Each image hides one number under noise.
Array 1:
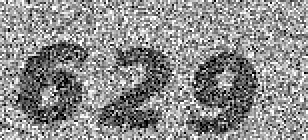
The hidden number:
629
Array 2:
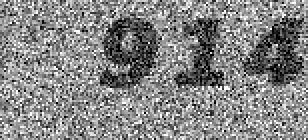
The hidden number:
914
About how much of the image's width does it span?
two thirds
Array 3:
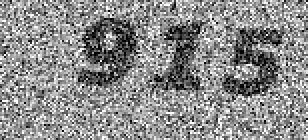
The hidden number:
915
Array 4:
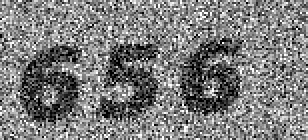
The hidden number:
656
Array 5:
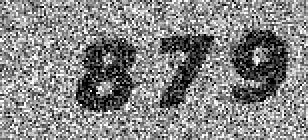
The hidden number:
879
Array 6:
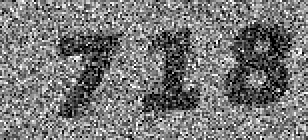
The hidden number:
718
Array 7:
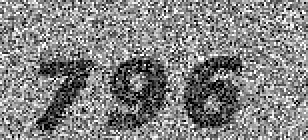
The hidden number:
796
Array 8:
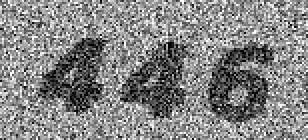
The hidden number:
446
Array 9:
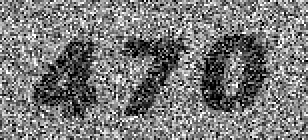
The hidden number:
470
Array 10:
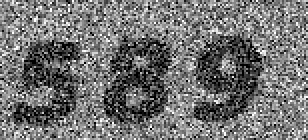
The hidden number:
589
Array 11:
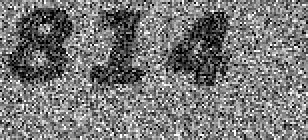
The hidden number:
814
